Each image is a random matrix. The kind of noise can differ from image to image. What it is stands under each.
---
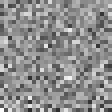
low rank plus noise
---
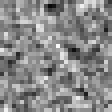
blotchy
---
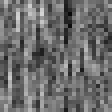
streaked along the columns
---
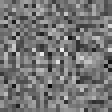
low rank plus noise
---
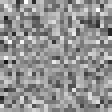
low rank plus noise
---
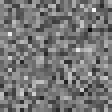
independent entries
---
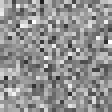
independent entries
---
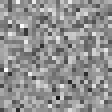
independent entries
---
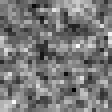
blotchy
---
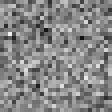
independent entries
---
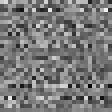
rows of uneven size
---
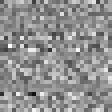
rows of uneven size
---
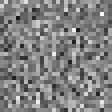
independent entries
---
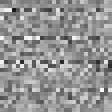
rows of uneven size
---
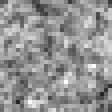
blotchy
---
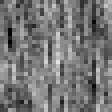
streaked along the columns
